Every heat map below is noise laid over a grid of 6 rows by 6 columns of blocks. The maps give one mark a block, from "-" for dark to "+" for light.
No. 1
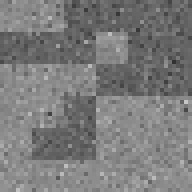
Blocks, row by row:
++----
---+--
+++---
++-+++
+--+++
++++++
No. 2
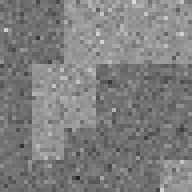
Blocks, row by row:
--++++
--++++
-++---
-++---
-+----
-----+
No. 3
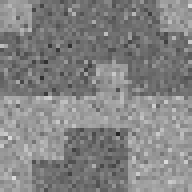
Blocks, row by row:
+----+
------
---+--
++++++
++--++
+---++
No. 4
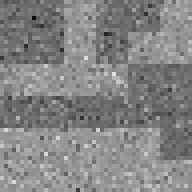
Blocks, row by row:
--+--+
--+-++
++++--
------
+++++-
++++++
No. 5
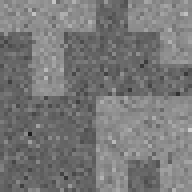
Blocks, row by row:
+++-++
-+---+
-+----
---+++
---+++
---+-+
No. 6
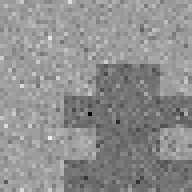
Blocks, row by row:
++++++
++++++
+++--+
++----
+++--+
++----
